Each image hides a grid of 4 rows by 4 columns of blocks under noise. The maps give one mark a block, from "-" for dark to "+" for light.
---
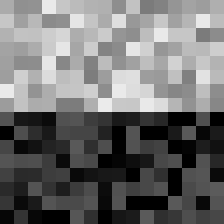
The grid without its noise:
++++
++++
----
----
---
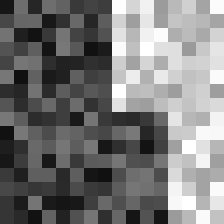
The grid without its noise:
--++
--++
---+
---+
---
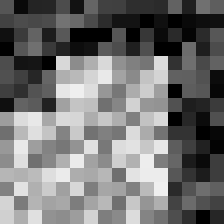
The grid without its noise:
----
-++-
+++-
+++-
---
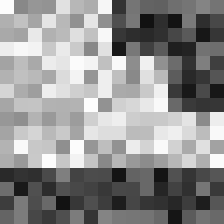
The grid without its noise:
++--
+++-
++++
----
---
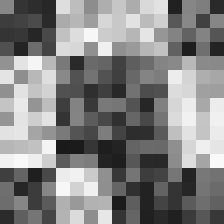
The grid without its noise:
-++-
+--+
+--+
-+--
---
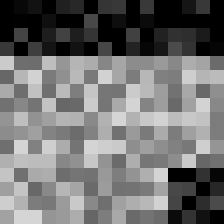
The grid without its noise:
----
++++
++++
+++-
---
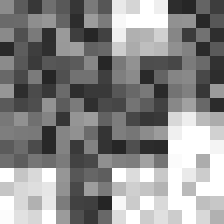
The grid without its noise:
--+-
----
---+
+-++
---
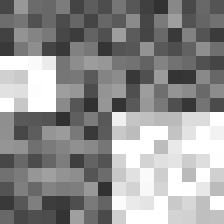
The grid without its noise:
----
+---
--++
--++
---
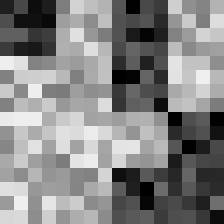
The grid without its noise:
-+-+
++-+
+++-
++--
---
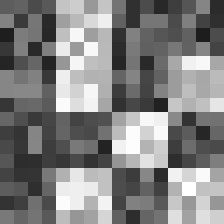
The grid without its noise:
-+--
-+-+
--+-
-+-+
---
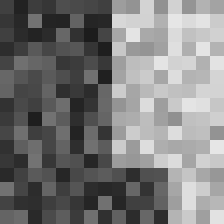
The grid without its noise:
--++
--++
--++
---+
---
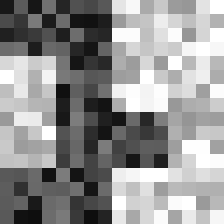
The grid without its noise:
--++
+-++
+--+
--++
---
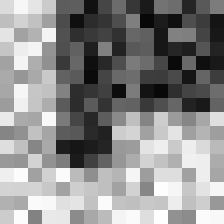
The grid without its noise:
+---
+---
+-++
++++
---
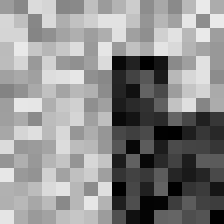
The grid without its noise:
++++
++-+
++--
++--
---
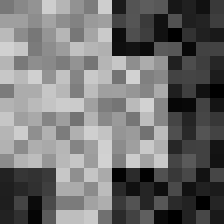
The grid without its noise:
++--
+++-
+++-
-+--
